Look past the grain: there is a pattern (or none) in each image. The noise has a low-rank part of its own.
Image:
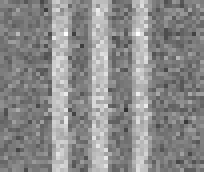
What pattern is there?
bands of columns
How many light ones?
3
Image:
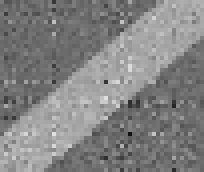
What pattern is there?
a diagonal band
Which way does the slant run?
bottom left to top right
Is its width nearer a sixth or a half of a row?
a half
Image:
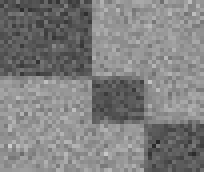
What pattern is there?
blocks along the diagonal
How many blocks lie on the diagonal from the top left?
3
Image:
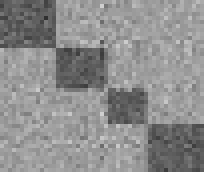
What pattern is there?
blocks along the diagonal
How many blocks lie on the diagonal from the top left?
4
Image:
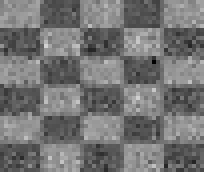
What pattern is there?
a checkerboard
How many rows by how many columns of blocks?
6 by 5
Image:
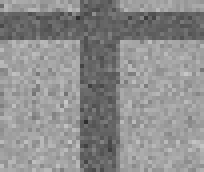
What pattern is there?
bands of rows crossing bands of columns
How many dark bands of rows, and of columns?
1 and 1
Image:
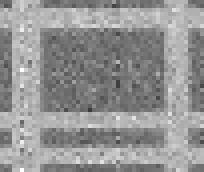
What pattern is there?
bands of rows crossing bands of columns
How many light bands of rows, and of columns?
3 and 2
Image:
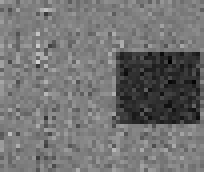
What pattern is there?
one block
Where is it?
middle right
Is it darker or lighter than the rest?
darker
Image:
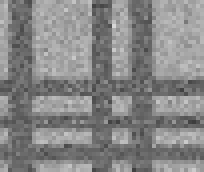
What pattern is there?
bands of rows crossing bands of columns
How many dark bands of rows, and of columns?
3 and 3
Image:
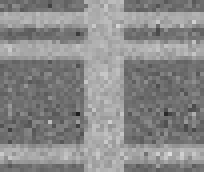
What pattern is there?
bands of rows crossing bands of columns
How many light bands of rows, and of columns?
3 and 1
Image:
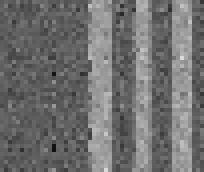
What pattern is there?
bands of columns
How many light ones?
3
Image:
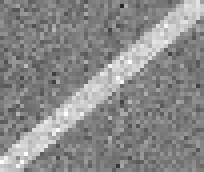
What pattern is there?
a diagonal band
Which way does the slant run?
bottom left to top right
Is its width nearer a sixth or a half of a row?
a sixth
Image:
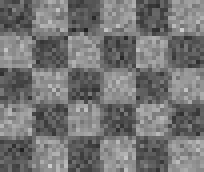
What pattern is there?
a checkerboard
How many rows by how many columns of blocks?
5 by 6
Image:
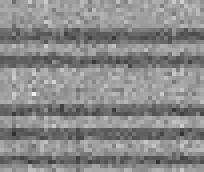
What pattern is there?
bands of rows
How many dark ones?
5
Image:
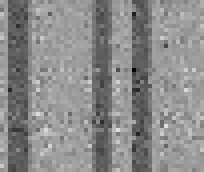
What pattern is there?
bands of columns
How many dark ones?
3
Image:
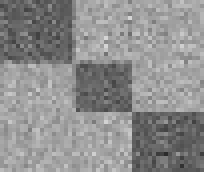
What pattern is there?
blocks along the diagonal
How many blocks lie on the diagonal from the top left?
3
